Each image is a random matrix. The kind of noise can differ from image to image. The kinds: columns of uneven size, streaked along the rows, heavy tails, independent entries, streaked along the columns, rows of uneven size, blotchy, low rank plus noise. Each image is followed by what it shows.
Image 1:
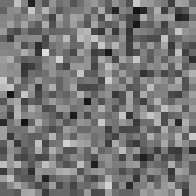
independent entries
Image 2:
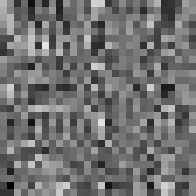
low rank plus noise
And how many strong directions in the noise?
two
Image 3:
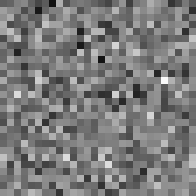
independent entries
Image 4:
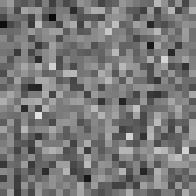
independent entries
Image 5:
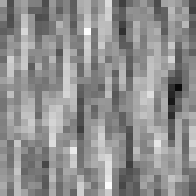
streaked along the columns
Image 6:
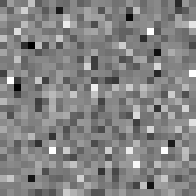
heavy tails
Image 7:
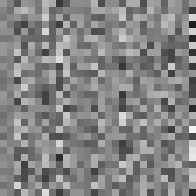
columns of uneven size
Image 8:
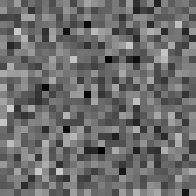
independent entries
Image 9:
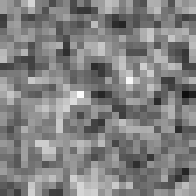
blotchy
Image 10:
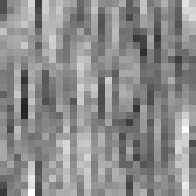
streaked along the columns
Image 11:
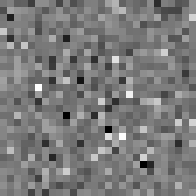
heavy tails
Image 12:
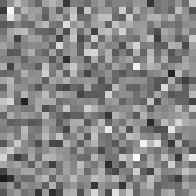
independent entries
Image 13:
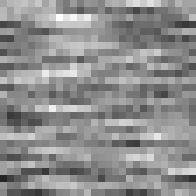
streaked along the rows
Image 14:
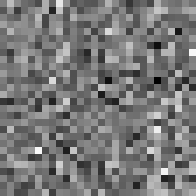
low rank plus noise
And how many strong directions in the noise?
five to eight
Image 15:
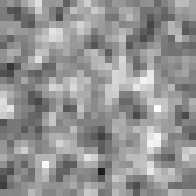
blotchy
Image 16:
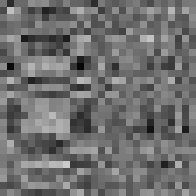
low rank plus noise
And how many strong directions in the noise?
one
